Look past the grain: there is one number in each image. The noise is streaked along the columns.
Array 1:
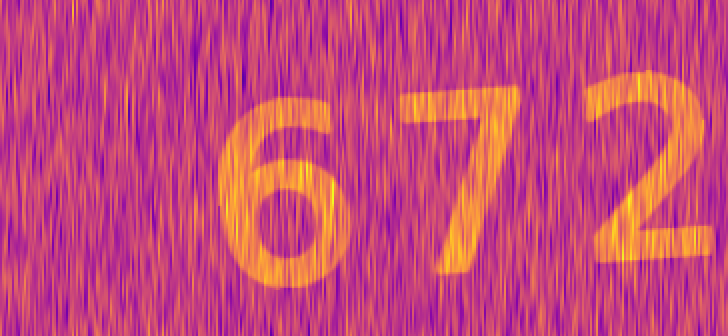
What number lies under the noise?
672
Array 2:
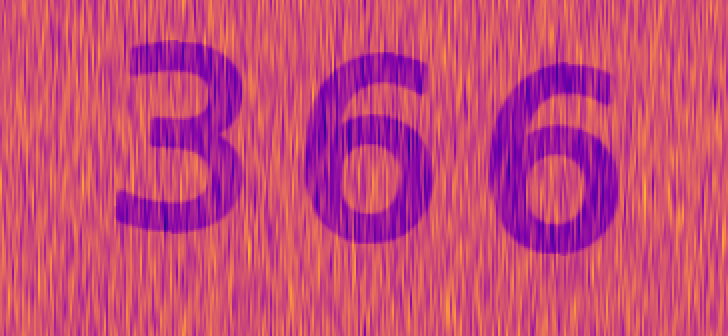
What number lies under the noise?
366
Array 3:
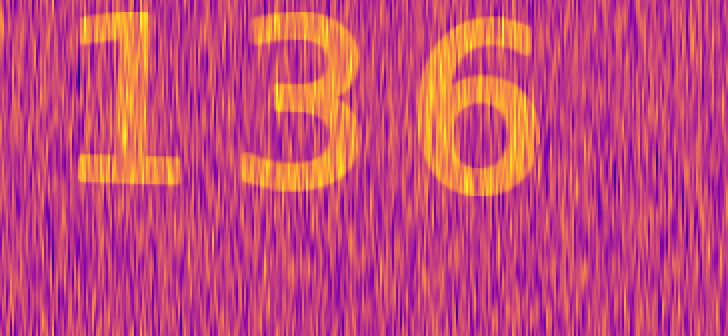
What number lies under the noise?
136
